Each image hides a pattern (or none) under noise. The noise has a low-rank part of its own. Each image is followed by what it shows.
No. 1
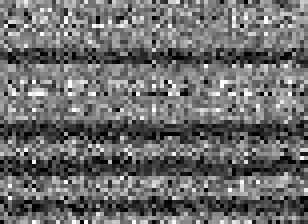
bands of rows
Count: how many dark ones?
4
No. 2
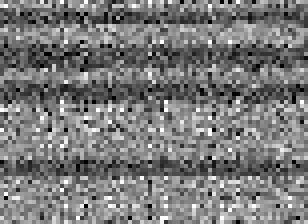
bands of rows
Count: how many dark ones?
4
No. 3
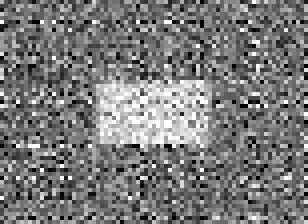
one block
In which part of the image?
centre
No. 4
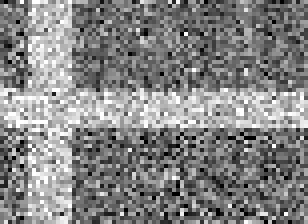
bands of rows crossing bands of columns
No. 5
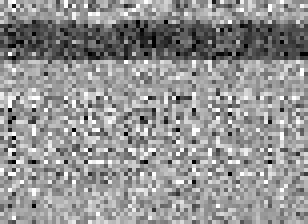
one band of rows
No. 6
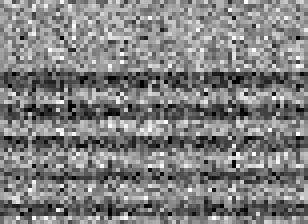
bands of rows
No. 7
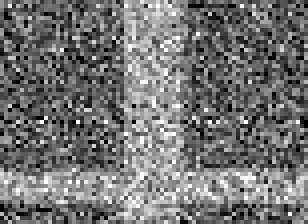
bands of rows crossing bands of columns
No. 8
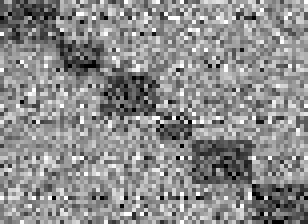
blocks along the diagonal
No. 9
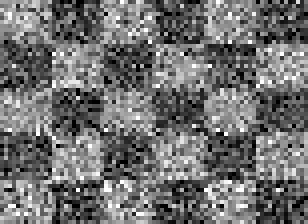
a checkerboard
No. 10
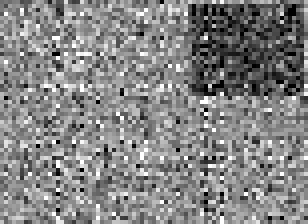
one block
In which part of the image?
top right
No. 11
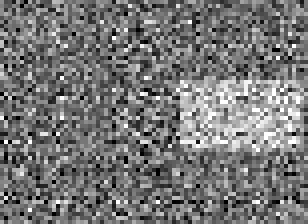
one block
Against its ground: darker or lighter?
lighter
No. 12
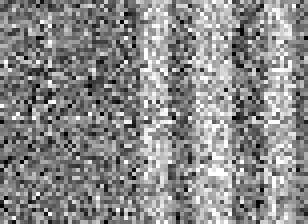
bands of columns
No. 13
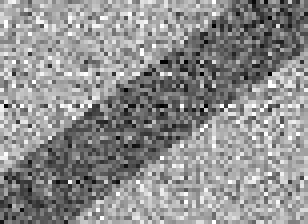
a diagonal band
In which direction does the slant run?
bottom left to top right
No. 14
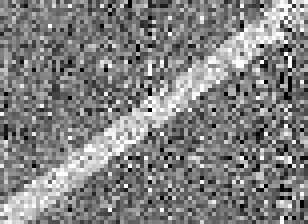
a diagonal band
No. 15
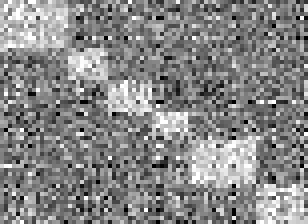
blocks along the diagonal
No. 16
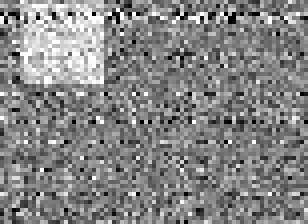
one block
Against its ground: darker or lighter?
lighter
